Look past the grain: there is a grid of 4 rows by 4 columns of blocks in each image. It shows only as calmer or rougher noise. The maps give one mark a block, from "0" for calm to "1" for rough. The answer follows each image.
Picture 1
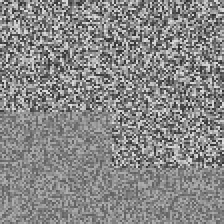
1 1 1 1
1 1 1 1
0 0 1 1
0 0 0 0
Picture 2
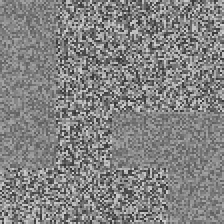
0 1 1 1
0 1 1 1
0 1 0 0
1 1 1 0
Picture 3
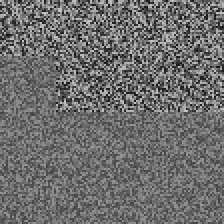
1 1 1 1
0 1 1 1
0 0 0 0
0 0 0 0
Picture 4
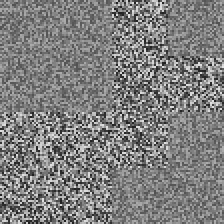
0 0 1 0
0 0 1 1
1 1 1 0
1 1 0 0
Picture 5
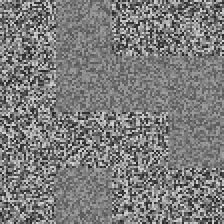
1 0 1 1
1 0 0 0
1 1 1 0
1 0 1 1
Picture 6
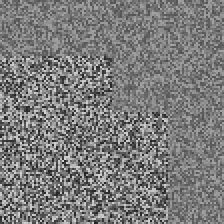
0 0 0 0
1 1 0 0
1 1 1 0
1 1 1 0
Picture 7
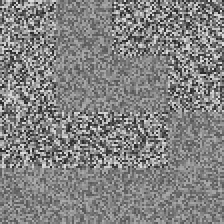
1 0 1 1
1 0 0 1
1 1 1 0
0 0 0 0
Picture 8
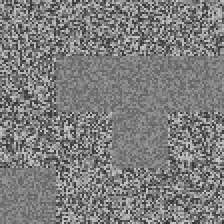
1 1 1 1
1 0 0 0
1 1 0 1
0 1 1 1
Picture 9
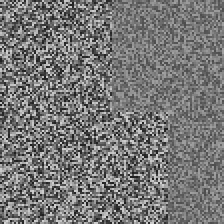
1 1 0 0
1 1 0 0
1 1 1 0
1 1 1 0
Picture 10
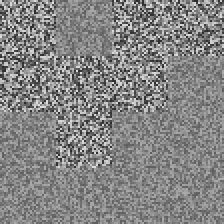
1 0 1 1
1 1 1 0
0 1 0 0
0 0 0 0
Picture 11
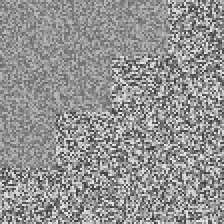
0 0 0 1
0 0 1 1
0 1 1 1
1 1 1 1
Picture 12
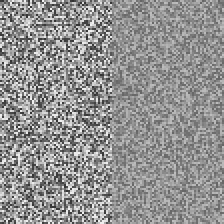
1 1 0 0
1 1 0 0
1 1 0 0
1 1 0 0
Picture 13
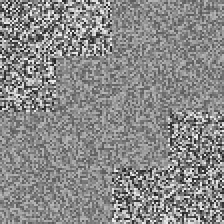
1 1 0 0
1 0 0 0
0 0 0 1
0 0 1 1
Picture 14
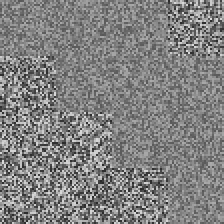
0 0 0 1
1 0 0 0
1 1 0 0
1 1 1 0
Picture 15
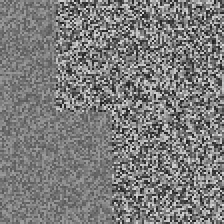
0 1 1 1
0 1 1 1
0 0 1 1
0 0 1 1
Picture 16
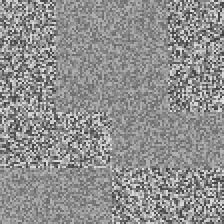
1 0 0 1
1 0 0 1
1 1 0 0
0 0 1 1
